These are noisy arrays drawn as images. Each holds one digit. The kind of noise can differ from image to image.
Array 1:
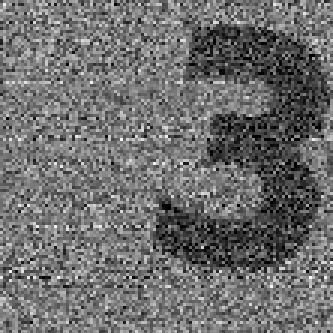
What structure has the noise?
rows of uneven size
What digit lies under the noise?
3
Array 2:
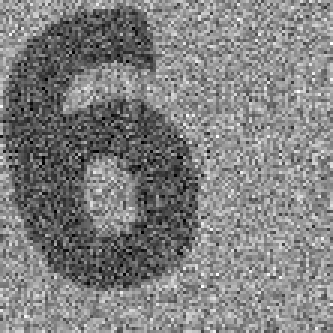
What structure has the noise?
low rank plus noise
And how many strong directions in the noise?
five to eight
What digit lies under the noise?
6
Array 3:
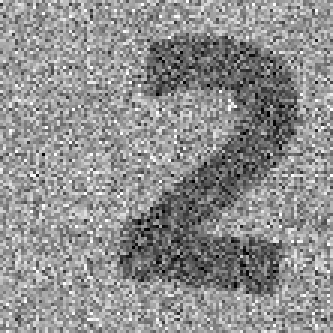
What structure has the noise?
low rank plus noise
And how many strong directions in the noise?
two
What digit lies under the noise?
2
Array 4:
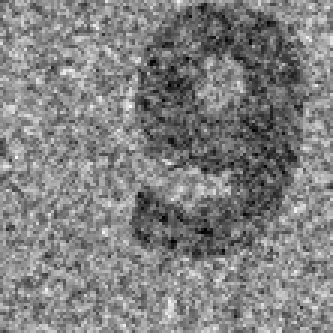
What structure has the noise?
blotchy
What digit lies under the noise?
9
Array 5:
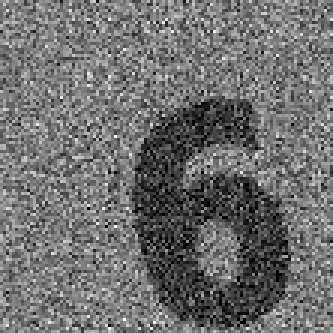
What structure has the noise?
low rank plus noise
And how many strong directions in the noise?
two
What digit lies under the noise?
6
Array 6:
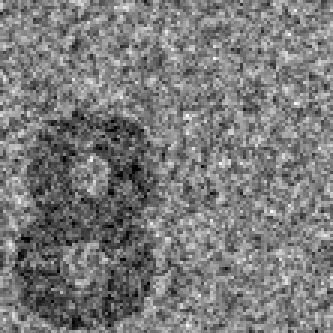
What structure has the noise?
blotchy
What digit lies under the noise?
8
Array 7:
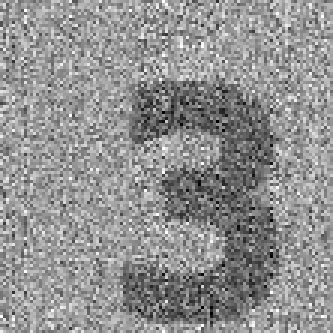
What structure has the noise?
columns of uneven size
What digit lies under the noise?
3
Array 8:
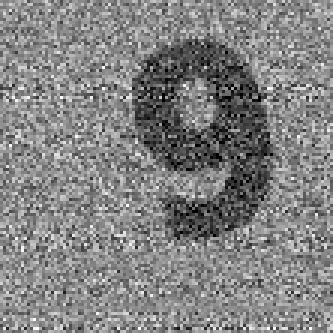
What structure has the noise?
rows of uneven size
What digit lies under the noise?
9
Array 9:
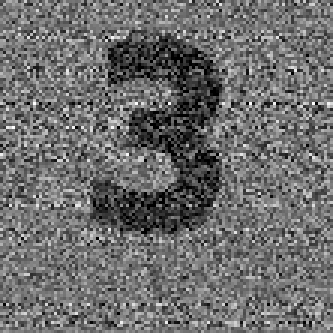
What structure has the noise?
rows of uneven size
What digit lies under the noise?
3
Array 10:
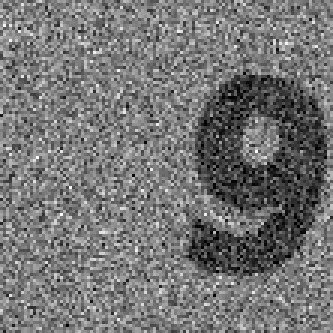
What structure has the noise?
independent entries
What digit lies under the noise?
9
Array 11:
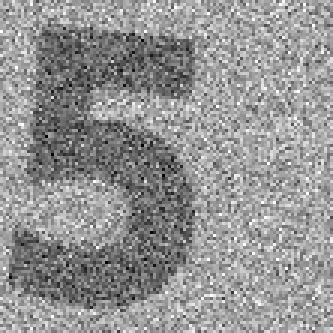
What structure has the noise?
independent entries
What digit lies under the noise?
5
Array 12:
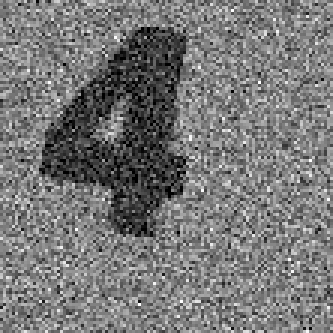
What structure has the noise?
low rank plus noise
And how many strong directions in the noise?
three or four
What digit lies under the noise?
4
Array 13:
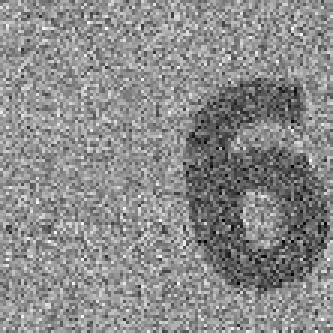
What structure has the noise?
low rank plus noise
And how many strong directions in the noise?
five to eight
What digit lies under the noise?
6
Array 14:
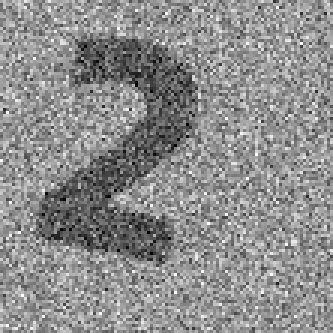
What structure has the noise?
independent entries
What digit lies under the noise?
2
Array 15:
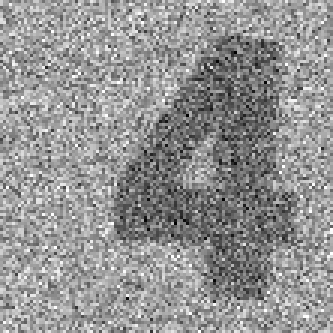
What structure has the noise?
independent entries
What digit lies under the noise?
4
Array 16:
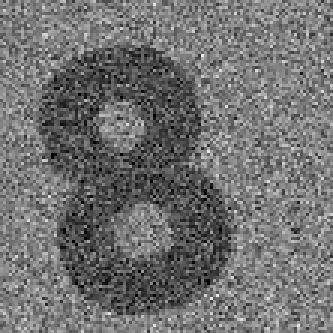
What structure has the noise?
low rank plus noise
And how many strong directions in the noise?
three or four
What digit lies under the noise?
8
